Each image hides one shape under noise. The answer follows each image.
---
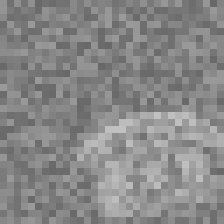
telephone
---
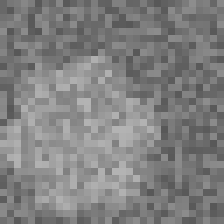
flower
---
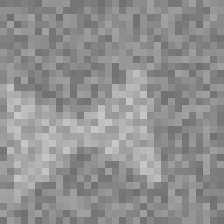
bow tie
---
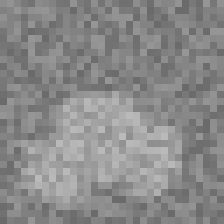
car
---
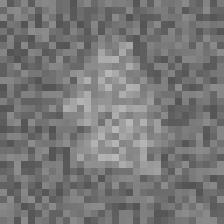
chess knight
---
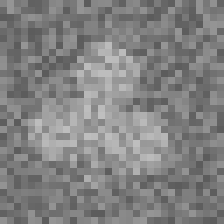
club
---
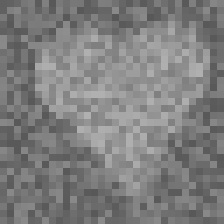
heart
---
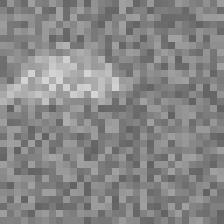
umbrella
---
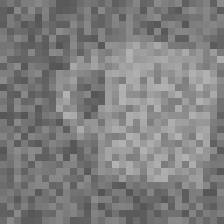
cup
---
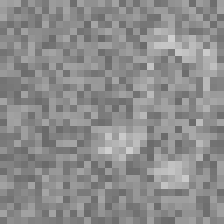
pair of musical notes
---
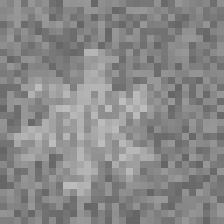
asterisk
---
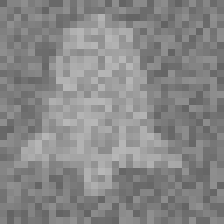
bell
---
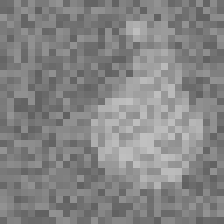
pear
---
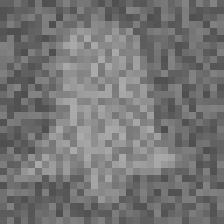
bell
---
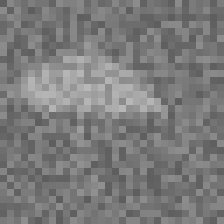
umbrella
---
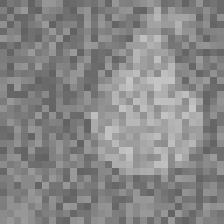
pear
